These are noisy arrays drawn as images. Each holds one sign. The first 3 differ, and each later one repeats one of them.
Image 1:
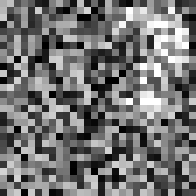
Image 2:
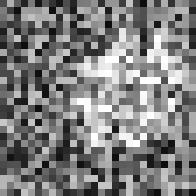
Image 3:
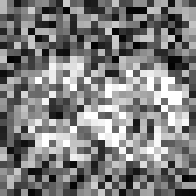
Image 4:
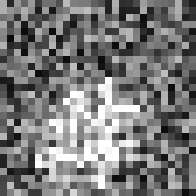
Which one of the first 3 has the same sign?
2
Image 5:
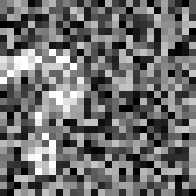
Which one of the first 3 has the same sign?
1
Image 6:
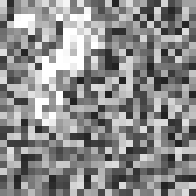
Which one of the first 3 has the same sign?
1
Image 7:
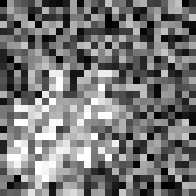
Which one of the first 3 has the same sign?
2
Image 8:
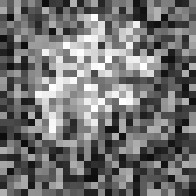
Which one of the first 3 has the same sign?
2
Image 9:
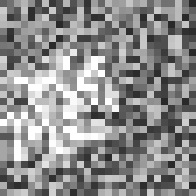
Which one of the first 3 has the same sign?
2
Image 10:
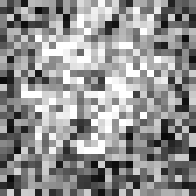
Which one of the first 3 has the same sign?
2
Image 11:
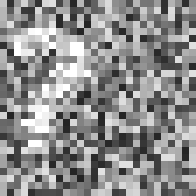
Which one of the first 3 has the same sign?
1
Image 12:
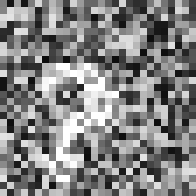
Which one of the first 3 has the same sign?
1
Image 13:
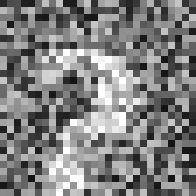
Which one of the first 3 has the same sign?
1
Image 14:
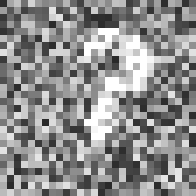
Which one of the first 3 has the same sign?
1
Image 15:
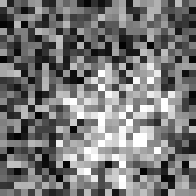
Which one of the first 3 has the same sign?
2
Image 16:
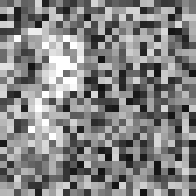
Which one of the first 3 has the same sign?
1
